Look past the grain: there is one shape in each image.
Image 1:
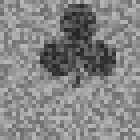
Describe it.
dark club
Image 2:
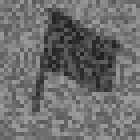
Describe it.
dark flag
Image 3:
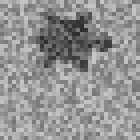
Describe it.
dark turtle
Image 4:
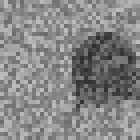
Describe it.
dark ghost
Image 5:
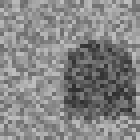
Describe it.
dark ghost
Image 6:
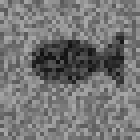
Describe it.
dark fish
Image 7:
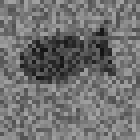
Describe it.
dark fish
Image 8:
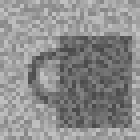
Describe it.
dark cup
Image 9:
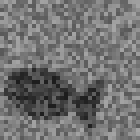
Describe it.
dark fish
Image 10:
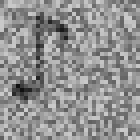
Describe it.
dark musical note
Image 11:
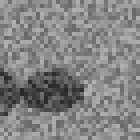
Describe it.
dark fish
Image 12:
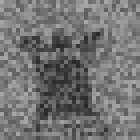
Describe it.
dark chess rook
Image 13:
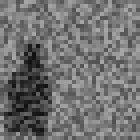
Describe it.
dark bottle
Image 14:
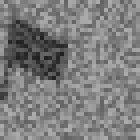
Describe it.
dark flag
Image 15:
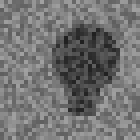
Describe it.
dark light bulb
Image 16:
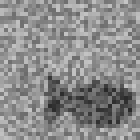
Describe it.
dark fish
